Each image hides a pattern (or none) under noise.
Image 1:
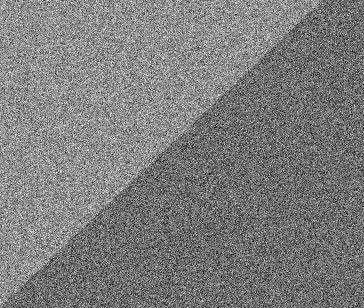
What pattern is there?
a sharp edge
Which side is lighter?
top left
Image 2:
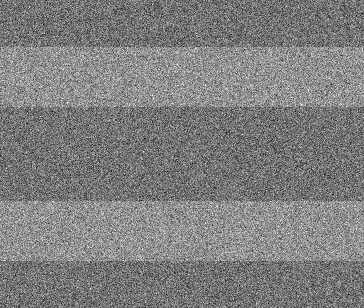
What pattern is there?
horizontal stripes
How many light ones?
2
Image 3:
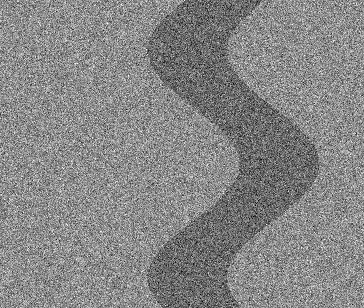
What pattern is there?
a wavy band
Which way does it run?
top to bottom
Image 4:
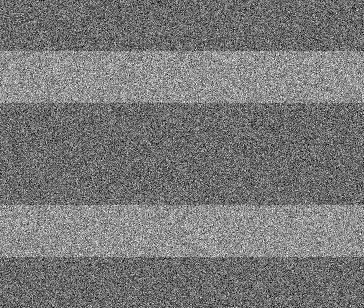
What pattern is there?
horizontal stripes
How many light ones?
2
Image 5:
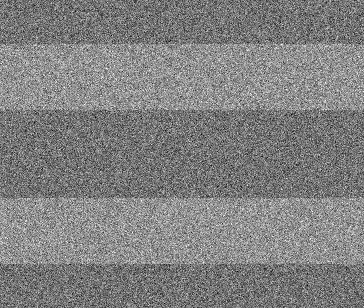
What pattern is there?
horizontal stripes
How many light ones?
2
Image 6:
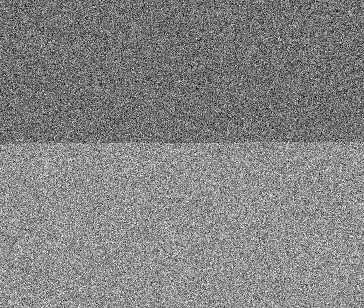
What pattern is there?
a sharp edge
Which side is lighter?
bottom
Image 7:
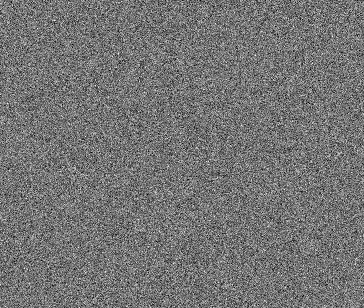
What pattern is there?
only noise
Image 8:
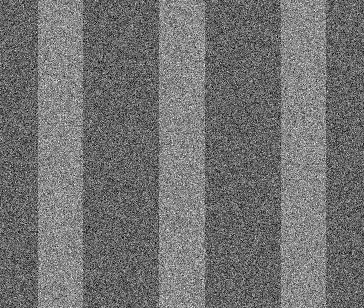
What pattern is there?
vertical stripes
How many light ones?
3
